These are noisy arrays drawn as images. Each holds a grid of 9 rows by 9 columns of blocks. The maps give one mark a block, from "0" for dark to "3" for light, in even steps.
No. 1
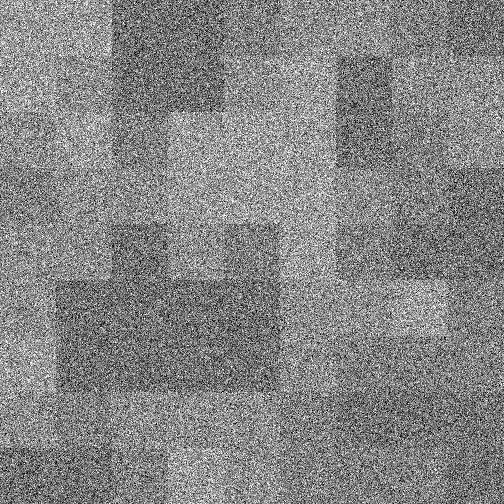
330012210
320023022
231333012
122333210
220213100
200002231
300002111
212221000
001321110
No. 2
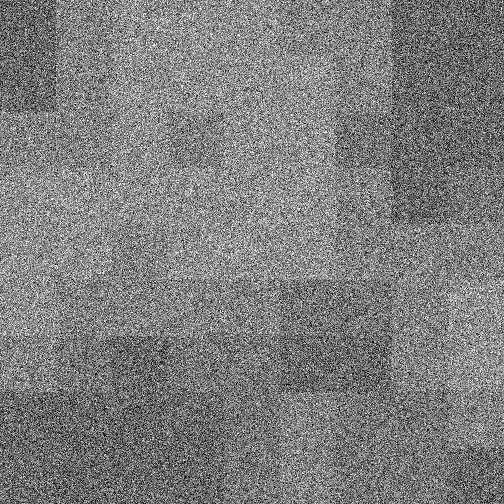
023332200
023333200
223233100
333333201
332333222
322221123
210110023
000012112
000012110
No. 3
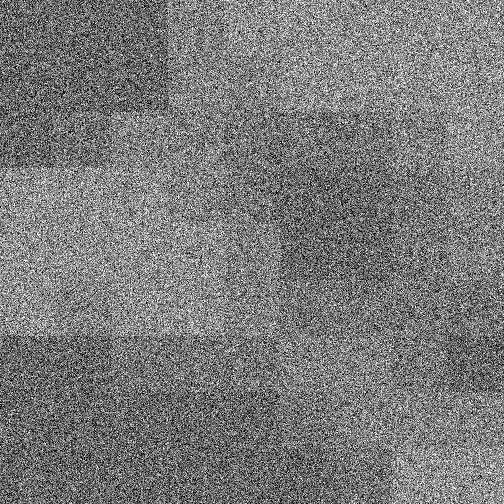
000233333
000223333
012211123
333210012
333320012
323321111
001112210
000001222
000000133
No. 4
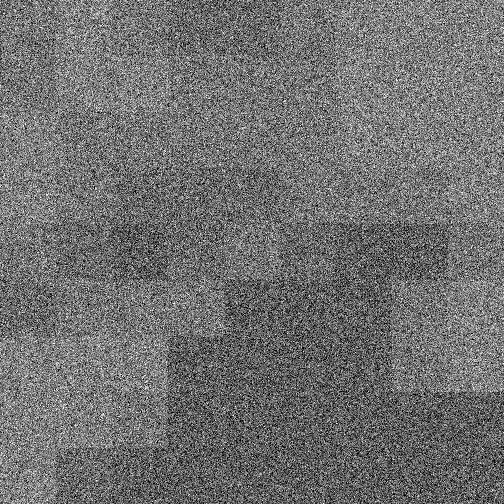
232112333
233222333
322222333
321112223
210121002
122200023
333000023
332000000
310000000
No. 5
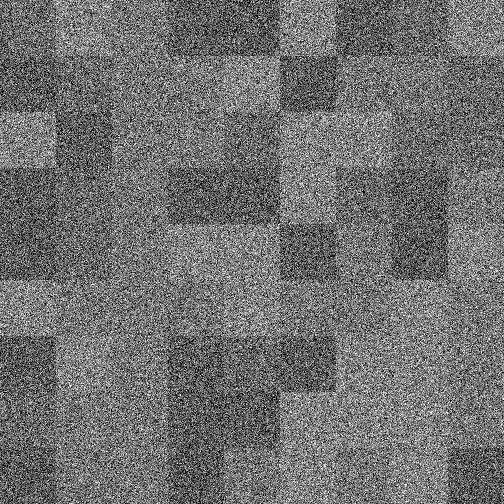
132003013
012230221
302213311
012003102
012330203
322232232
032010332
122003332
022023230
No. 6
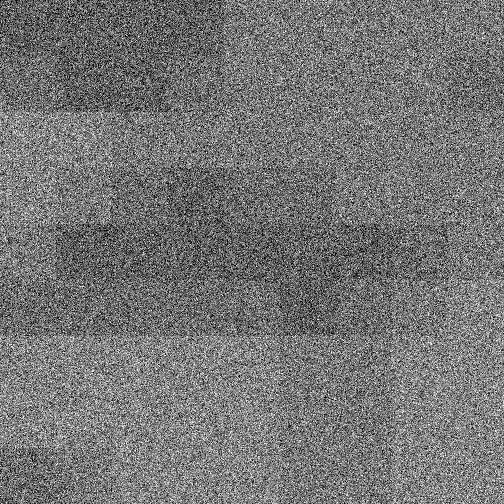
000022222
100122221
332222222
321011222
200000012
111110123
333332233
333332233
123332233
